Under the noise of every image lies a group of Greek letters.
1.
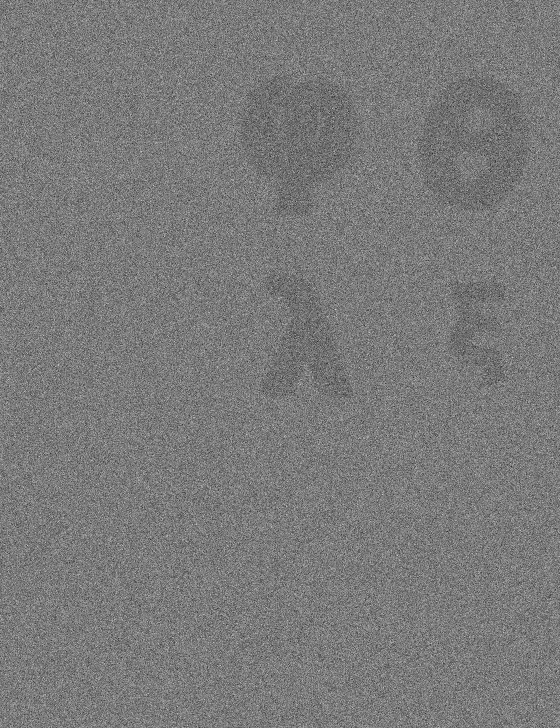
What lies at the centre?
lambda
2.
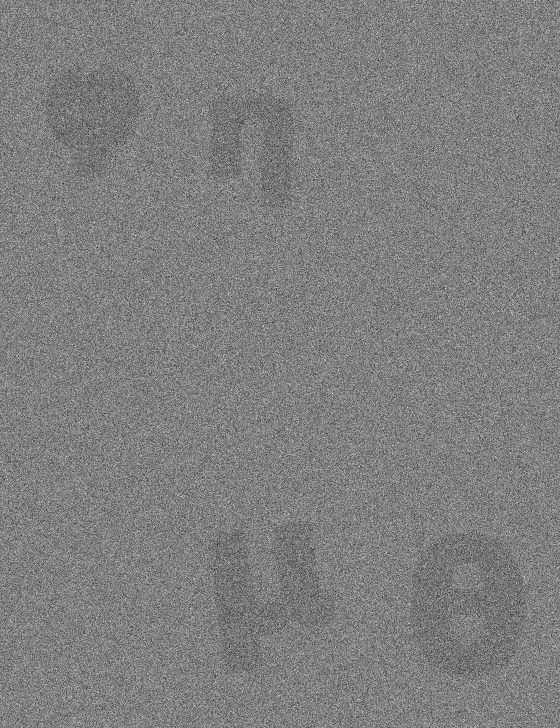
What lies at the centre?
nothing
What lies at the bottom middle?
mu
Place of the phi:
top left
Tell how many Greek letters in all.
4
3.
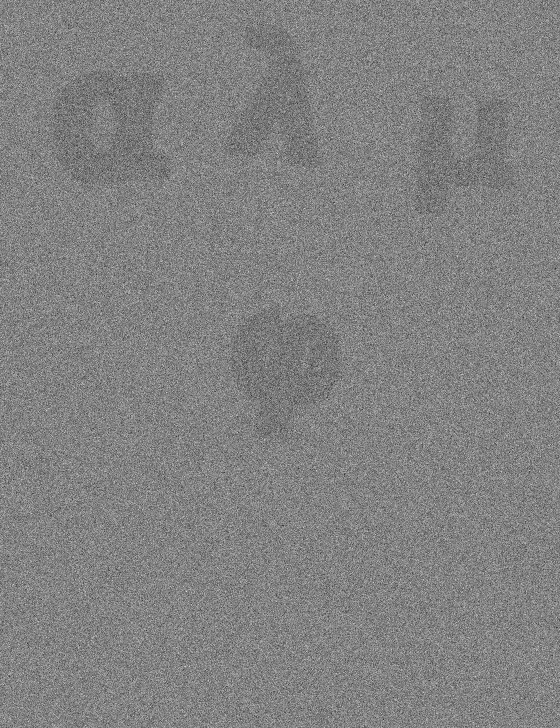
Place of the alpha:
top left
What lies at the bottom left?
nothing
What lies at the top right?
mu
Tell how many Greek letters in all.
4
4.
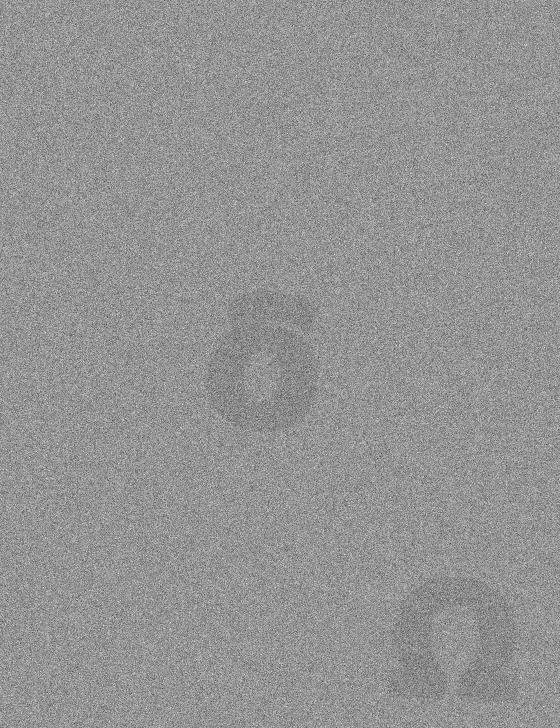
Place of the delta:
centre
